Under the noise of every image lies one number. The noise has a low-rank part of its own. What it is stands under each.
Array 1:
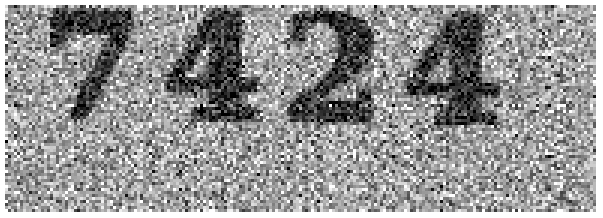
7424
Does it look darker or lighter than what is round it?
darker
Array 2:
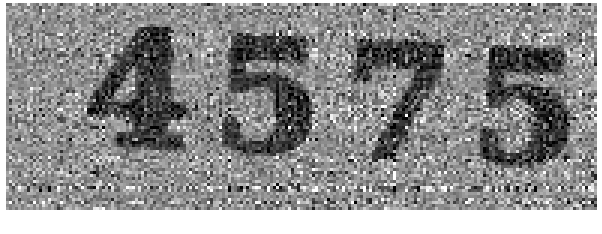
4575
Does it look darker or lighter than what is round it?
darker
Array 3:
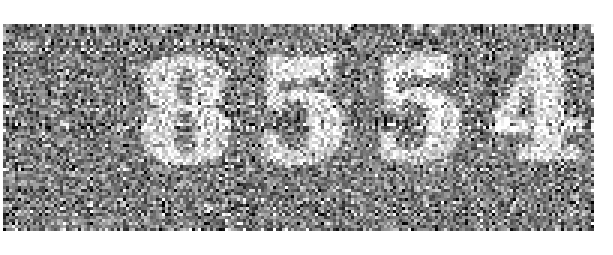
8554
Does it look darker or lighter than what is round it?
lighter
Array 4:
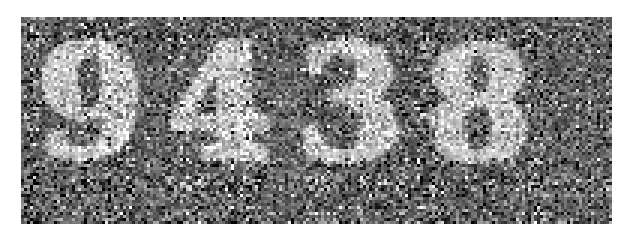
9438
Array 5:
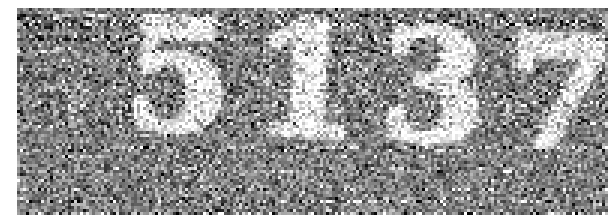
5137
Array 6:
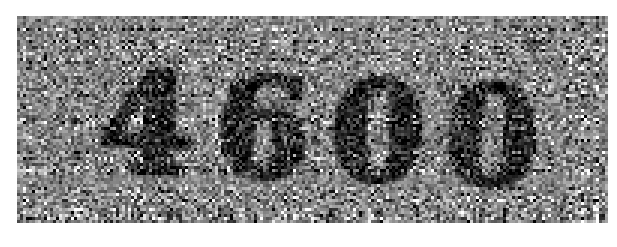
4600
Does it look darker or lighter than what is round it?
darker
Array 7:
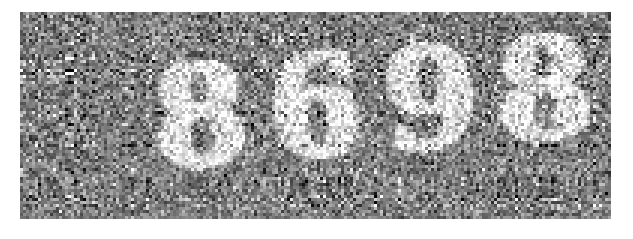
8698
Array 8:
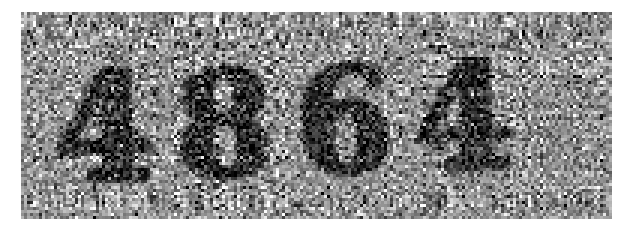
4864
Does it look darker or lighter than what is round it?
darker
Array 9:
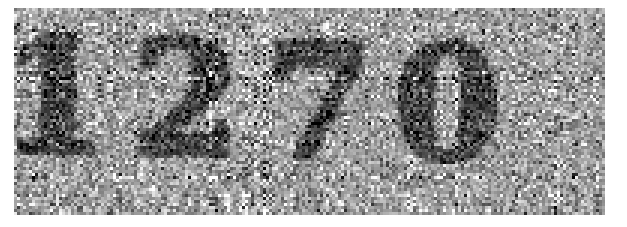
1270
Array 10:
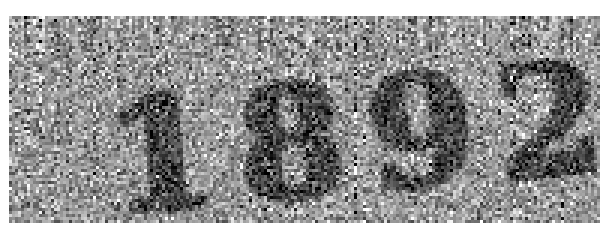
1892
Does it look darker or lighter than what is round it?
darker
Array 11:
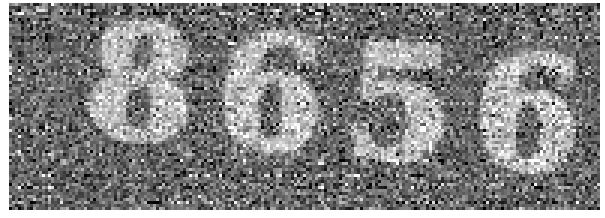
8656
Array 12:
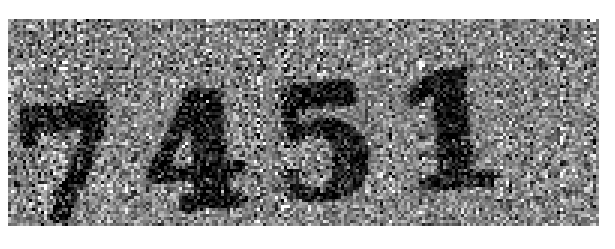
7451
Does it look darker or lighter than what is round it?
darker
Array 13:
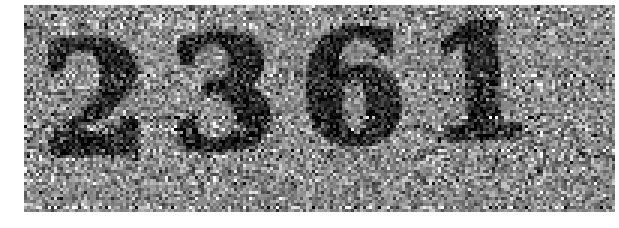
2361
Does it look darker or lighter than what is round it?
darker
